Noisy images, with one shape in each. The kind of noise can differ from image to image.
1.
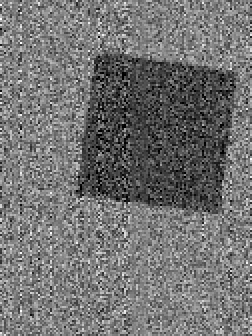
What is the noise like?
columns of uneven size
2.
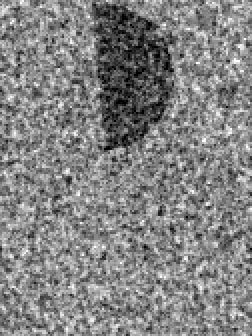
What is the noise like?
blotchy
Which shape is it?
half disc
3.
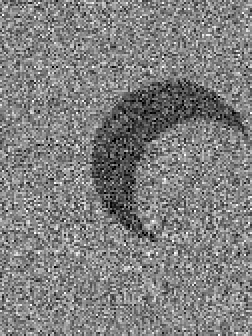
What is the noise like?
low rank plus noise
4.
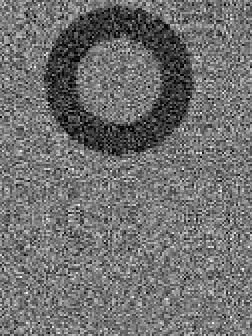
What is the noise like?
low rank plus noise
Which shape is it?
ring
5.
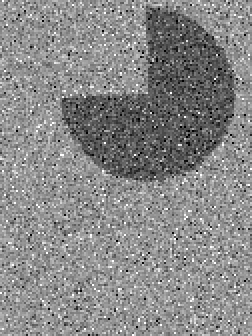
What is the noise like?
heavy tails
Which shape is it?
disc with a wedge cut out
